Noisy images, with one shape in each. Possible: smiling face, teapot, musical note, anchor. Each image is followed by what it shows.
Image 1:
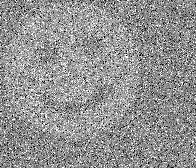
light smiling face
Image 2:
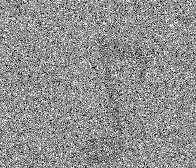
dark musical note
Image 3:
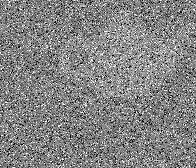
light teapot
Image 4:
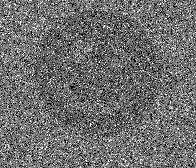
dark smiling face
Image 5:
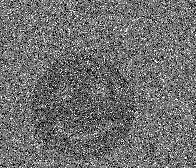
dark smiling face
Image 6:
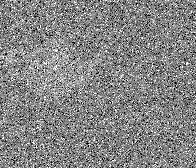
light teapot
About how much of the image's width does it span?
half
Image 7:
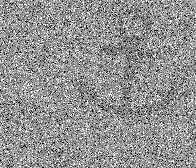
dark anchor
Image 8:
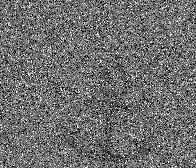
dark anchor
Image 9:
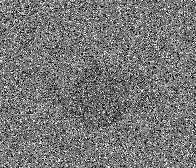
dark teapot
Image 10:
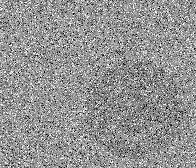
dark smiling face
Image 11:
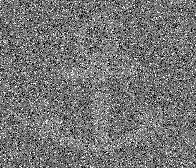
light anchor
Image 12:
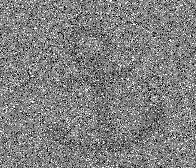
dark anchor
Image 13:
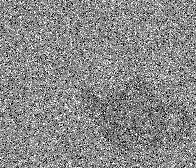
dark teapot
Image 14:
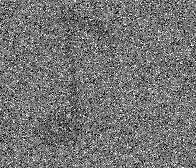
dark musical note
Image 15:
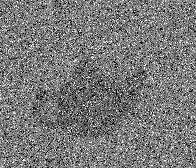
dark teapot
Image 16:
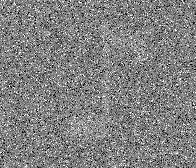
light musical note
